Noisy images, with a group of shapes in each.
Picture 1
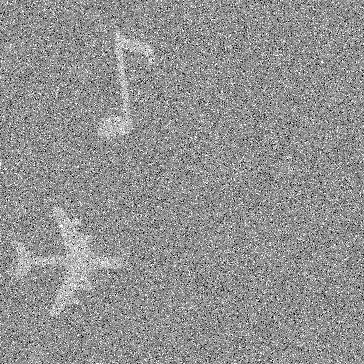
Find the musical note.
top left
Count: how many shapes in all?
2
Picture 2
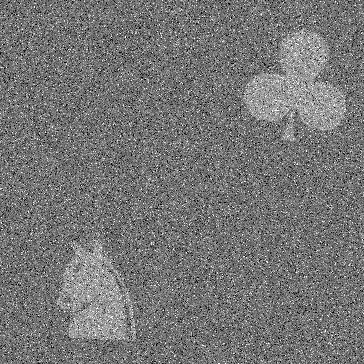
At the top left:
nothing
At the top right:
club
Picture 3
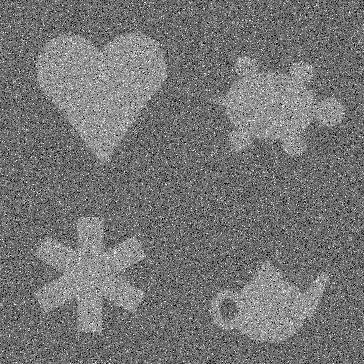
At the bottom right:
teapot
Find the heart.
top left
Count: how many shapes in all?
4
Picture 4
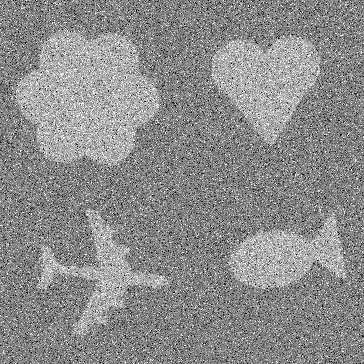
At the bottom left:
airplane
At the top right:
heart
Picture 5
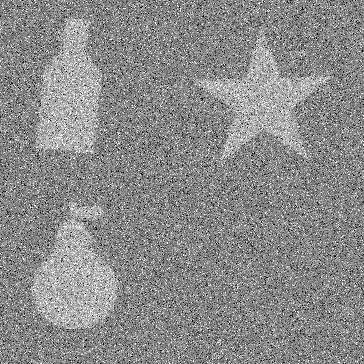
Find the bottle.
top left
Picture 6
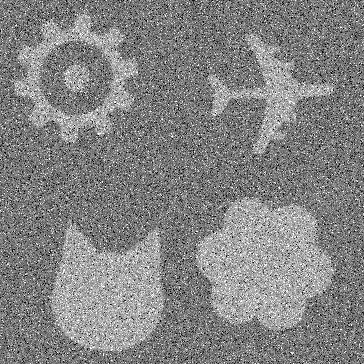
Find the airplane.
top right
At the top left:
gear
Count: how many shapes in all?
4
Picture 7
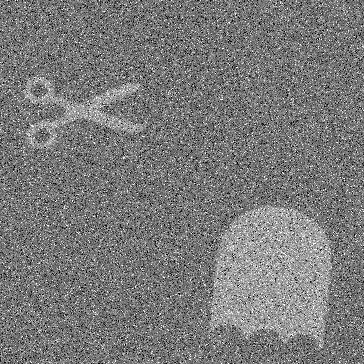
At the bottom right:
ghost
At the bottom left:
nothing
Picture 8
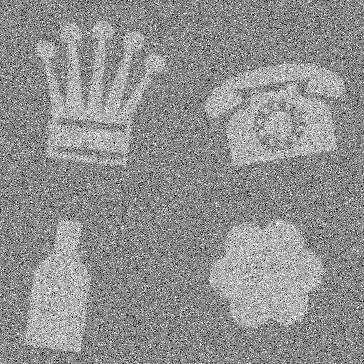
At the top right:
telephone
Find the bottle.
bottom left
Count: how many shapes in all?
4
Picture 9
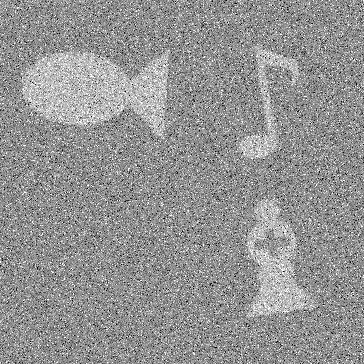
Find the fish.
top left
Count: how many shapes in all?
3
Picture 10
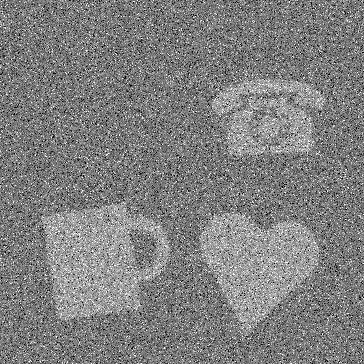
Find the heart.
bottom right
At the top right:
telephone
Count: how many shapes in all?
3
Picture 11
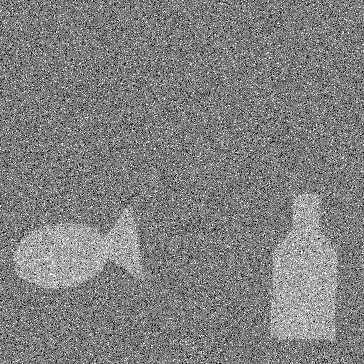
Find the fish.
bottom left
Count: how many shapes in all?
2
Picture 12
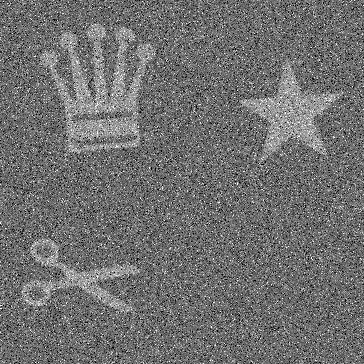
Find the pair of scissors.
bottom left
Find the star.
top right
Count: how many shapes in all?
3
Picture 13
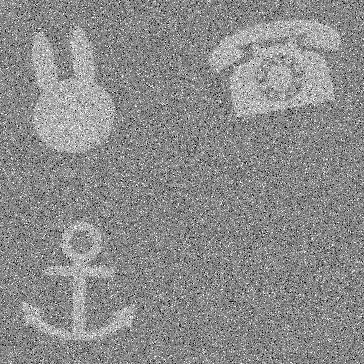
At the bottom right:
nothing
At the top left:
rabbit's head
